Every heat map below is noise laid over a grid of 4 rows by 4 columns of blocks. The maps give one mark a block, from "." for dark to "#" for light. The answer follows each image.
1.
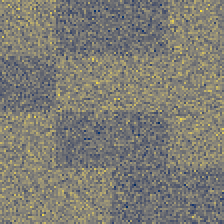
# . . #
. # # #
# . . #
# # . .
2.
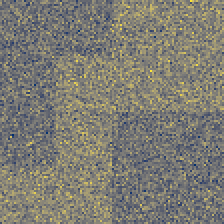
. . # #
. # # #
. # . .
# # . .
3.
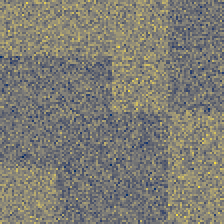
# # # .
. . # .
. . . #
# . . #
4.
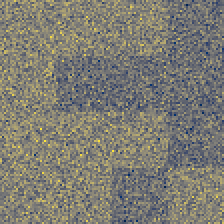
# # # .
# . . .
# # # .
# # . #
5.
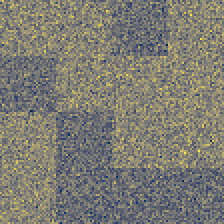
# # . #
. # # #
# . # #
# . . .
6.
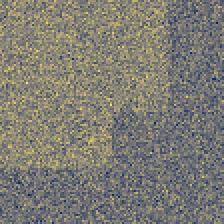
# # # .
# # # .
# # . .
. . . .
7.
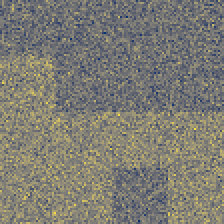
. . . .
# . . .
# # # #
# # . #
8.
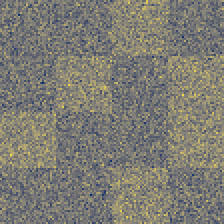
. . # .
. # . #
# . . #
. . # .
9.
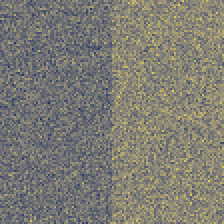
. . # #
. . # #
. . # #
. . # #
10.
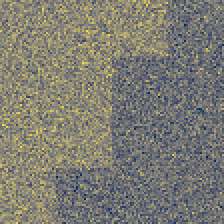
# # # .
# # . .
# # . .
# . . .
